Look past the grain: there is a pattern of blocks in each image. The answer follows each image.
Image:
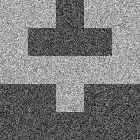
left and right mirror each other
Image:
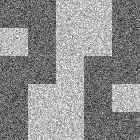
the same after a half turn
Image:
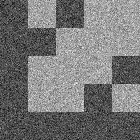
mirrored about the diagonal from the bottom left
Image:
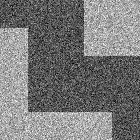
mirrored about the diagonal from the bottom left
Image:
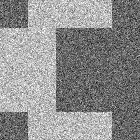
top and bottom mirror each other
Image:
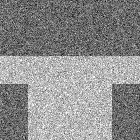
left and right mirror each other
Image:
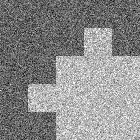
mirrored about the diagonal from the top left
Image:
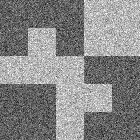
mirrored about the diagonal from the bottom left
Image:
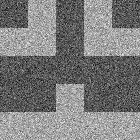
left and right mirror each other
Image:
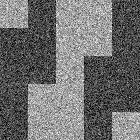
the same after a half turn
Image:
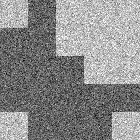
mirrored about the diagonal from the bottom left
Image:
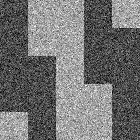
the same after a half turn
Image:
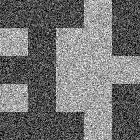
top and bottom mirror each other
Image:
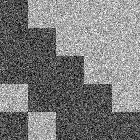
mirrored about the diagonal from the bottom left
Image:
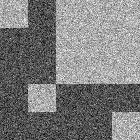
mirrored about the diagonal from the bottom left
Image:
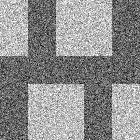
the same after a half turn
